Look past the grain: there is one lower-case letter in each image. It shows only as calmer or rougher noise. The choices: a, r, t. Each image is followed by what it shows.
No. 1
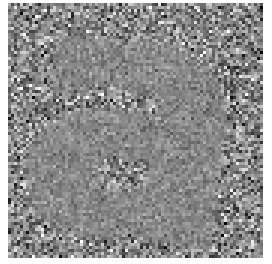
a
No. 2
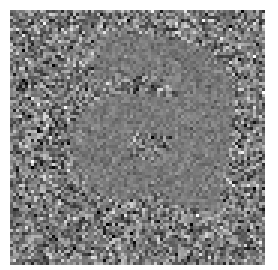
a
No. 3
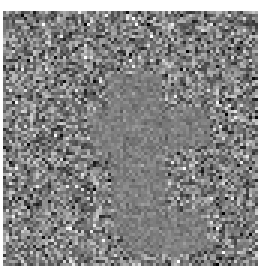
t
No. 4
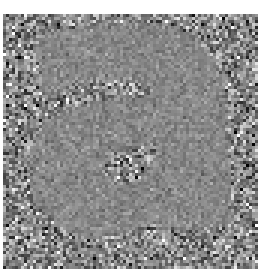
a
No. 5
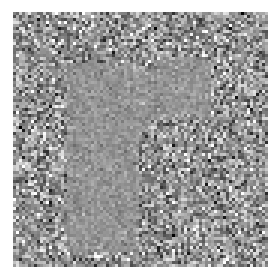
r
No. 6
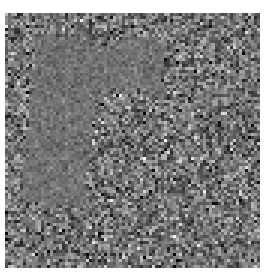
r
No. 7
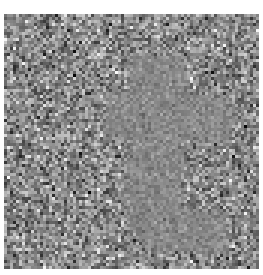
t
